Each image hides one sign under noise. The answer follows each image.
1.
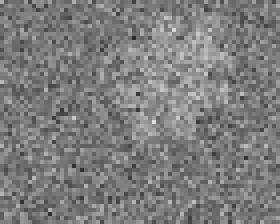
hash sign
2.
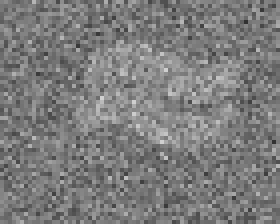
approximately sign
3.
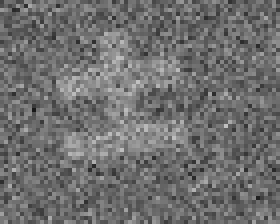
plus-minus sign
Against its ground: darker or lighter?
lighter
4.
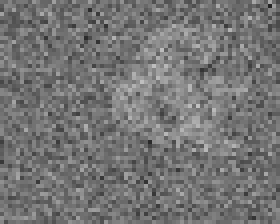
ampersand
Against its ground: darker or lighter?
lighter
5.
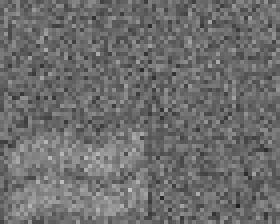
approximately sign
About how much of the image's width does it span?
half
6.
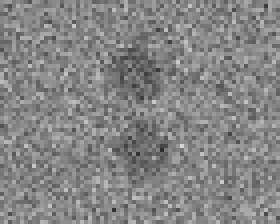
colon
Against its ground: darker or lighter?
darker
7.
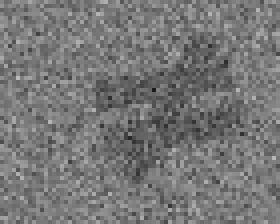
not-equal sign
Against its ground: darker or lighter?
darker
